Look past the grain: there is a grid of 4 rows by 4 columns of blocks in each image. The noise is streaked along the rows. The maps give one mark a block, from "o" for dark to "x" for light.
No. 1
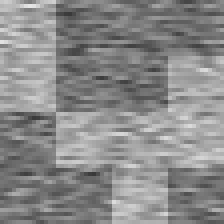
x o o o
x o o x
o x x x
o o x o
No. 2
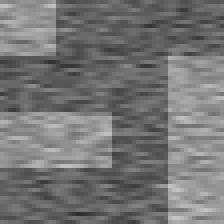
x o o o
o o o x
x x o x
o o o x
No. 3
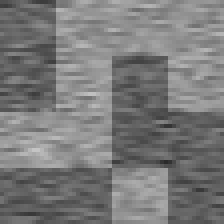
o x x x
o x o x
x x o o
o o x o
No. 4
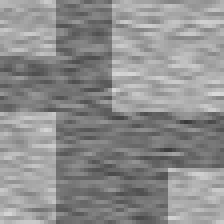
x o x x
o o x x
x o o o
x o o x
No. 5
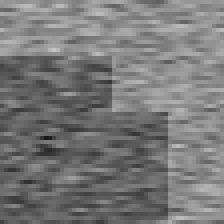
x x x x
o o x x
o o o x
o o o x
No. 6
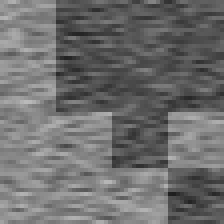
x o o o
x o o o
x x o x
x x x o
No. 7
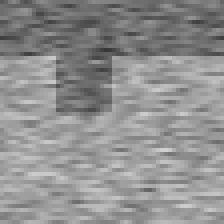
o o o o
x o x x
x x x x
x x x x
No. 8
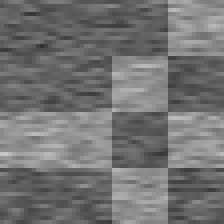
o o o x
o o x o
x x o x
o o x o
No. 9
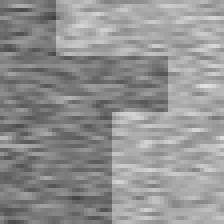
o x x x
o o o x
o o x x
o o x x
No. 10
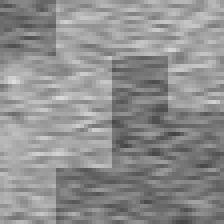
o x x x
x x o x
x x o o
x o o o
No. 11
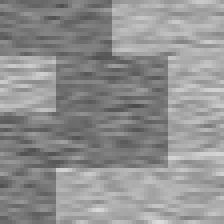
o o x x
x o o x
o o o x
o x x x
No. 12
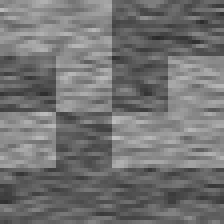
x x o o
o x o x
x o x x
o o o o
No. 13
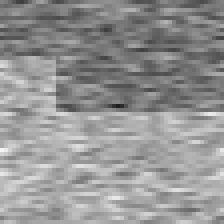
o o o o
x o o o
x x x x
x x x x
